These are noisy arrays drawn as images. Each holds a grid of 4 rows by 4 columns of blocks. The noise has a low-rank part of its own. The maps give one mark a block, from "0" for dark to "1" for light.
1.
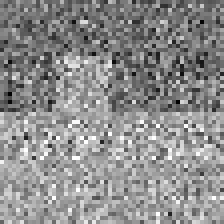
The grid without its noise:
0000
0100
1111
1111
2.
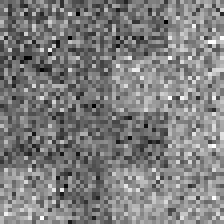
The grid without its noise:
0001
0011
0001
1011
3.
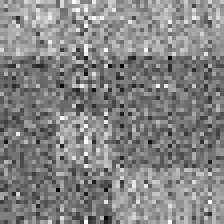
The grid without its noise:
1111
0000
0100
0011
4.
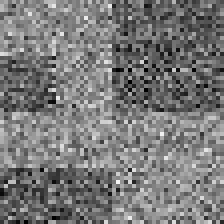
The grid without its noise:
1100
0100
1111
0011
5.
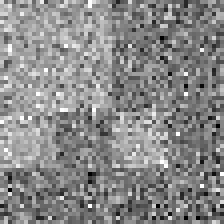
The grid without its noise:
1100
1100
1010
0000
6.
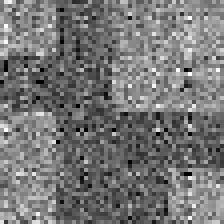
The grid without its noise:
1011
0011
1000
1001
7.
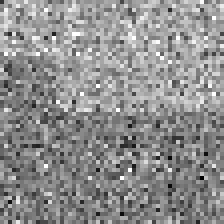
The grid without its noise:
1111
0111
0000
0000
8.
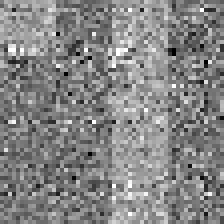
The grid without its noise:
1010
0010
0010
0010
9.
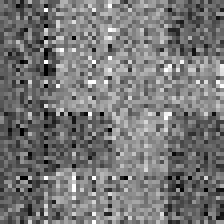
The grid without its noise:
0110
0111
0010
0110
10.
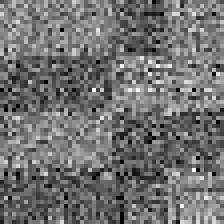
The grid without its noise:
1101
0011
1100
0001
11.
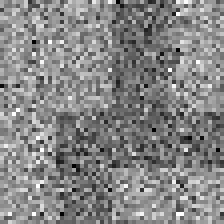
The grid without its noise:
1101
1101
1000
1011
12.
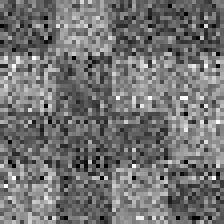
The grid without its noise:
0100
1011
0001
1010
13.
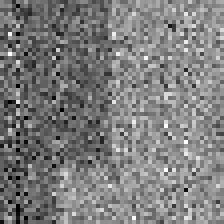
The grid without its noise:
0011
0011
0011
0111
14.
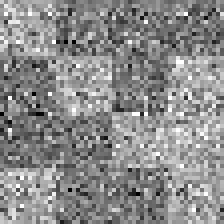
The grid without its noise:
1000
0101
0011
1001
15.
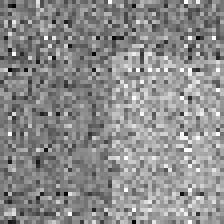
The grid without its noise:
0000
0011
0011
0011
